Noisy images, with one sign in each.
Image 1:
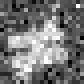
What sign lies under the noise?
not-equal sign
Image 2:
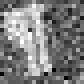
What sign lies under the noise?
pilcrow
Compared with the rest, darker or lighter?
lighter
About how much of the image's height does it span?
nearly all
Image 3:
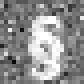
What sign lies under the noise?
section sign
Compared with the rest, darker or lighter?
lighter
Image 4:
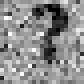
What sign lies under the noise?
question mark
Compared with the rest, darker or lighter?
darker
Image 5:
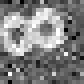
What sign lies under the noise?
infinity sign
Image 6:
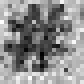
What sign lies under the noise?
hash sign
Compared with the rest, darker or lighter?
darker
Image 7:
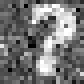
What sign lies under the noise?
question mark
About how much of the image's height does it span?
nearly all
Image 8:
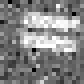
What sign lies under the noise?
equals sign
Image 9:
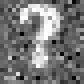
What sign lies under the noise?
question mark
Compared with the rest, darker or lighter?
lighter
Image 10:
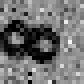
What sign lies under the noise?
infinity sign
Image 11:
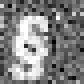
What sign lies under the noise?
section sign
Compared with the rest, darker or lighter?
lighter
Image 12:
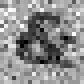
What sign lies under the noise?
ampersand
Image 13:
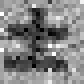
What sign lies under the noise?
plus-minus sign
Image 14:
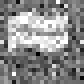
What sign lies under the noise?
approximately sign
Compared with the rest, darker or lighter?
lighter
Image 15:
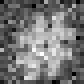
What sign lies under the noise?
hash sign
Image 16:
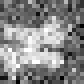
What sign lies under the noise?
not-equal sign
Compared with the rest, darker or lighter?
lighter
